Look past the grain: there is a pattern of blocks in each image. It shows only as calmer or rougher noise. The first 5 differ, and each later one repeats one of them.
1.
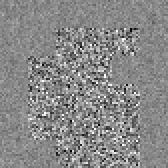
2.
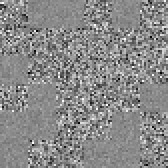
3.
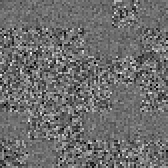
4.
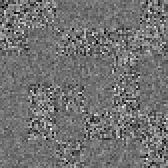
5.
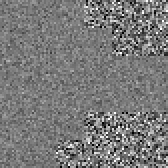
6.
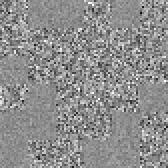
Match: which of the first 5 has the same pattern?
2
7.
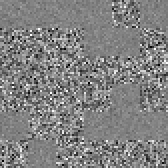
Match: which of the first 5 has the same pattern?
3
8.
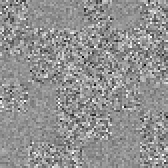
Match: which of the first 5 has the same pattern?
2
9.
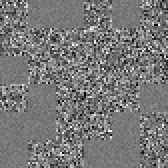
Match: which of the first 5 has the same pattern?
2
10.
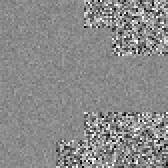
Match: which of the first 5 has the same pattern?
5
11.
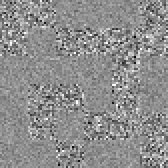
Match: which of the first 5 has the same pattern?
4
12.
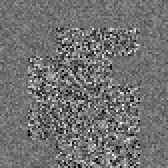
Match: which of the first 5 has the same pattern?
1
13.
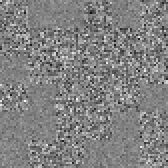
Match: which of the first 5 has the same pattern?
2
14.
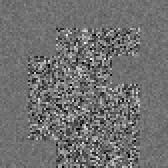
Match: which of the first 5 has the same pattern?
1
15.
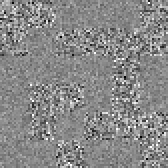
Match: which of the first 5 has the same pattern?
4
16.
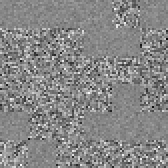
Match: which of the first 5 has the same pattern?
3
